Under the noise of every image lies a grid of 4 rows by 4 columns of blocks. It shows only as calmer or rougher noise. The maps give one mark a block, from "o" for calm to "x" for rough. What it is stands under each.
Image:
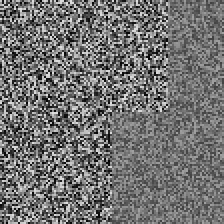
x x x o
x x x o
x x o o
x x o o
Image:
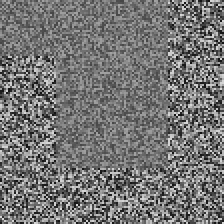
o o o x
x o o x
x o o x
x x x x
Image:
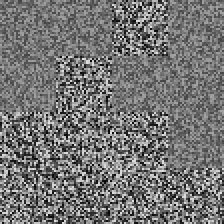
o o x o
o x o o
x x x o
x x x x
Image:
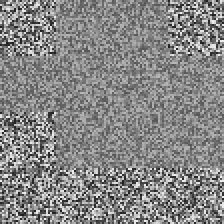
x o o x
o o o o
x o o o
x x x x
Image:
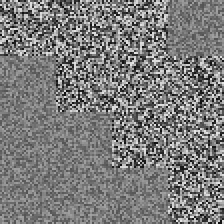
x x x o
o x x x
o o x x
o o o x
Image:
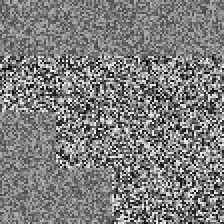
o o o o
x x x x
o x x x
o o x x
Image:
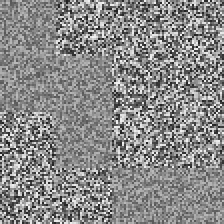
o x x x
o o x x
x o x x
x x o o
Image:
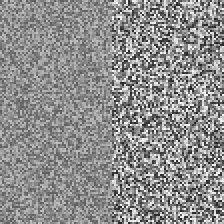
o o x x
o o x x
o o x x
o o x x
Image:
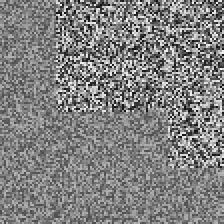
o x x x
o x x x
o o o x
o o o o
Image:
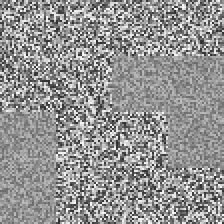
x x x x
x x o o
o x x o
o x x x
